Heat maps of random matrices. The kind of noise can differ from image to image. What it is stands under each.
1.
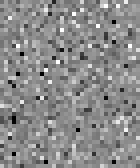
heavy tails
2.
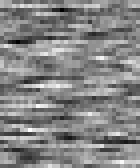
streaked along the rows
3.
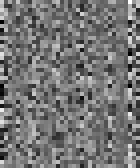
columns of uneven size
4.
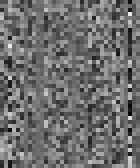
columns of uneven size
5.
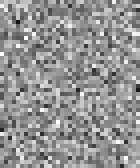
independent entries
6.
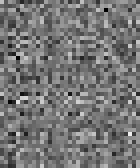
low rank plus noise
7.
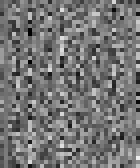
columns of uneven size
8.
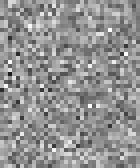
low rank plus noise
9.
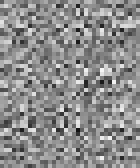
low rank plus noise
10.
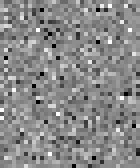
heavy tails
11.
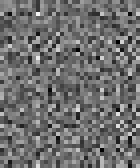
low rank plus noise
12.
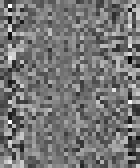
columns of uneven size
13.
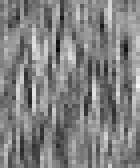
streaked along the columns
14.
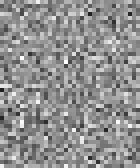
low rank plus noise
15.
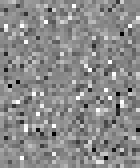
heavy tails
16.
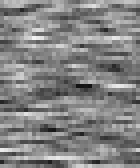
streaked along the rows
